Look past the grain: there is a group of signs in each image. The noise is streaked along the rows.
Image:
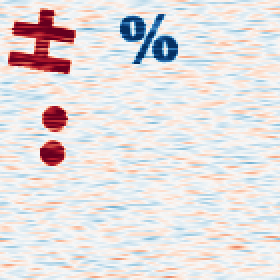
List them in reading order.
top left: red plus-minus sign; top middle: blue percent sign; middle left: red colon
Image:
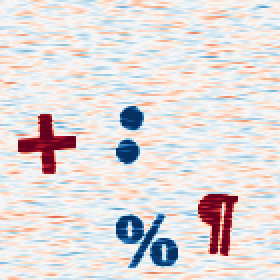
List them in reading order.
middle left: red plus sign; centre: blue colon; bottom middle: blue percent sign; bottom right: red pilcrow
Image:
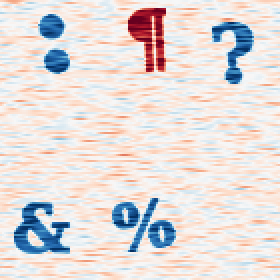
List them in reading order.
top left: blue colon; top middle: red pilcrow; top right: blue question mark; bottom left: blue ampersand; bottom middle: blue percent sign
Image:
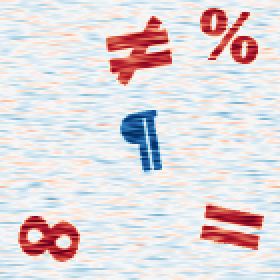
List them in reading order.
top middle: red not-equal sign; top right: red percent sign; centre: blue pilcrow; bottom left: red infinity sign; bottom right: red equals sign
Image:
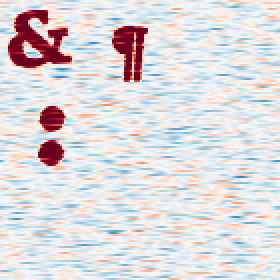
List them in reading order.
top left: red ampersand; top middle: red pilcrow; middle left: red colon
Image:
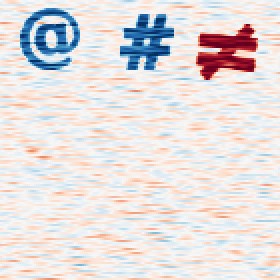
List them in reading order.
top left: blue at sign; top middle: blue hash sign; top right: red not-equal sign
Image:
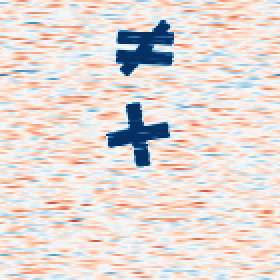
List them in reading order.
top middle: blue not-equal sign; centre: blue plus sign
